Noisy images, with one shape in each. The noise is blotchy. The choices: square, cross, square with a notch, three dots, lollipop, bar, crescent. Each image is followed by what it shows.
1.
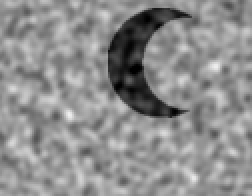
dark crescent
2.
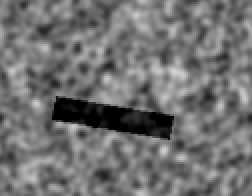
dark bar
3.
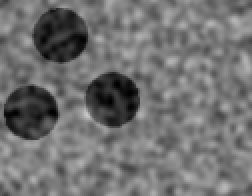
dark three dots
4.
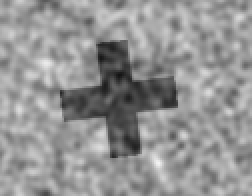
dark cross
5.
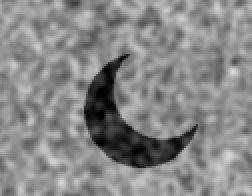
dark crescent
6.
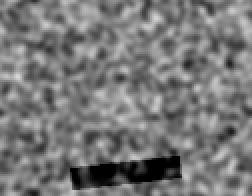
dark bar, bottom middle
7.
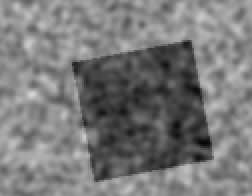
dark square
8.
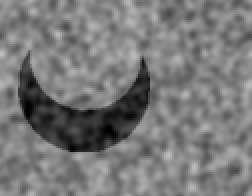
dark crescent
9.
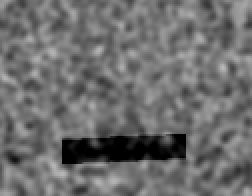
dark bar
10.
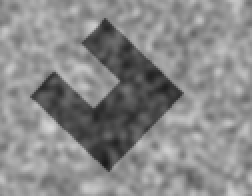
dark square with a notch
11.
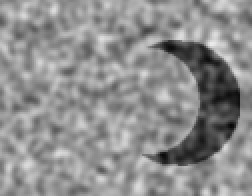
dark crescent
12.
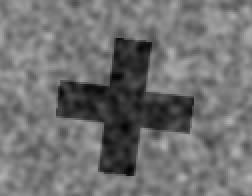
dark cross
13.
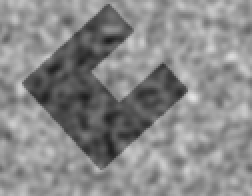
dark square with a notch
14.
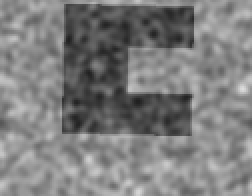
dark square with a notch
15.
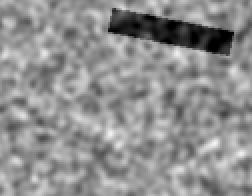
dark bar
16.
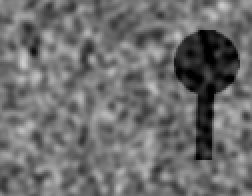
dark lollipop
